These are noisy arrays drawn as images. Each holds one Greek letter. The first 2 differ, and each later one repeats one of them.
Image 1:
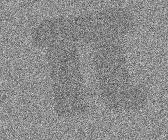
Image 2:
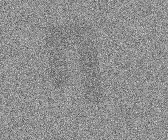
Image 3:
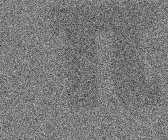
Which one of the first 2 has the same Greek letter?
1
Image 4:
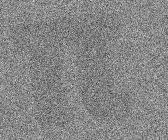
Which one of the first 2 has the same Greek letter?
1
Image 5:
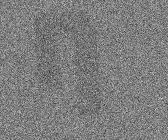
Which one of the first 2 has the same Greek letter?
2
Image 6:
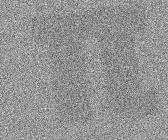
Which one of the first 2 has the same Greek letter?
1
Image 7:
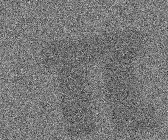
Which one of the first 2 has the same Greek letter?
1
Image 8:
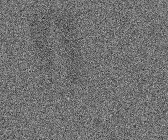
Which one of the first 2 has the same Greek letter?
2
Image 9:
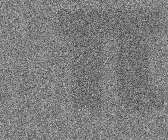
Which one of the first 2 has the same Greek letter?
1
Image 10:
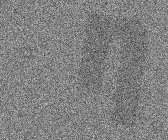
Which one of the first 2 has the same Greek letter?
2
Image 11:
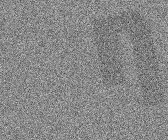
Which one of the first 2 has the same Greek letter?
2
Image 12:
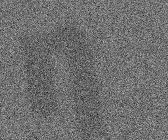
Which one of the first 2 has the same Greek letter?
2
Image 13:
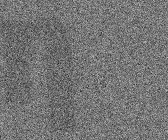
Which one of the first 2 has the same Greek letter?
2
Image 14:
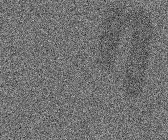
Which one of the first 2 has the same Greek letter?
2
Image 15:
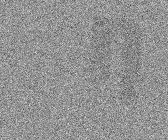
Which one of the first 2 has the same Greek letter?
2
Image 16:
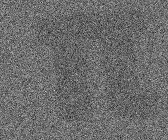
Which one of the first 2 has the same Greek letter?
1
